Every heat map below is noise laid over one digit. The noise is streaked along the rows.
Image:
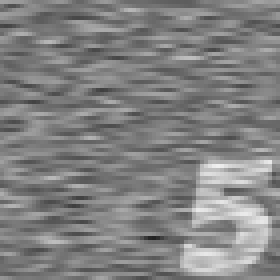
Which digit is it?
5
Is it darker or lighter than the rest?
lighter
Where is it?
bottom right
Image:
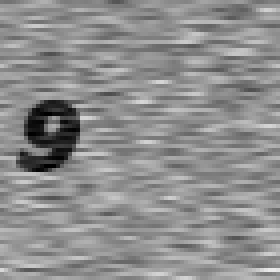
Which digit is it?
9
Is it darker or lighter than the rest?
darker
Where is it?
middle left
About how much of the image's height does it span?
a quarter
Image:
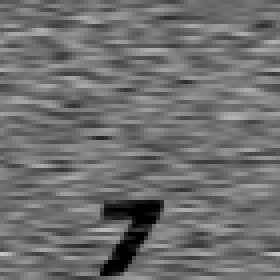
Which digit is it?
7
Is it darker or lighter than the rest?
darker
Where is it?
bottom middle
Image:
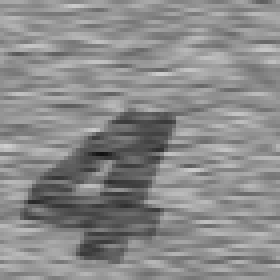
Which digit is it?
4
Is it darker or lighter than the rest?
darker
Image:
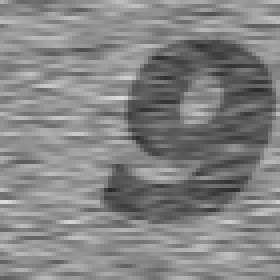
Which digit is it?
9
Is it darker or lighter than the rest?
darker
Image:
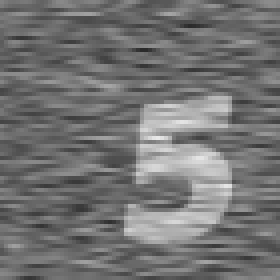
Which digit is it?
5
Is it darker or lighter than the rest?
lighter
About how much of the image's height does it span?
half
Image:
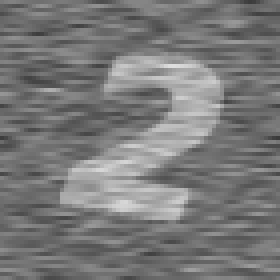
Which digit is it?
2
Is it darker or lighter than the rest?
lighter
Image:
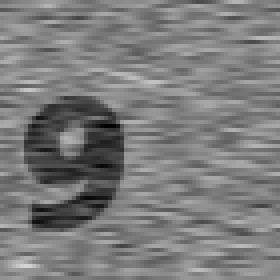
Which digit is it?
9
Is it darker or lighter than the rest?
darker
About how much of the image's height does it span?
half
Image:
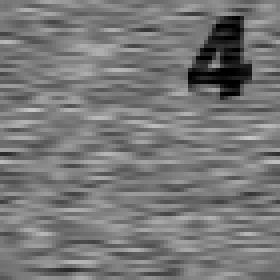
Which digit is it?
4
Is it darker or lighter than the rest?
darker
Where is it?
top right
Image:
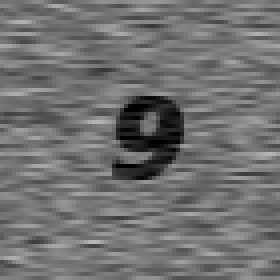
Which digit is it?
9
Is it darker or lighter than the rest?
darker
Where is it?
centre
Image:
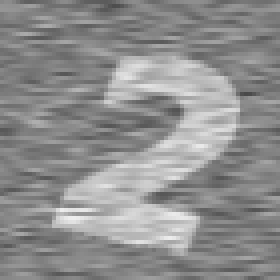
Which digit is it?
2
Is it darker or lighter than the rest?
lighter
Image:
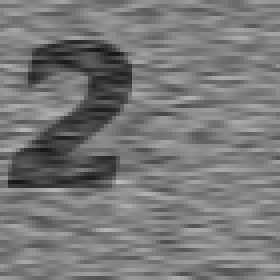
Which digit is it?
2
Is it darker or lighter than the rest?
darker
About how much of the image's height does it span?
half
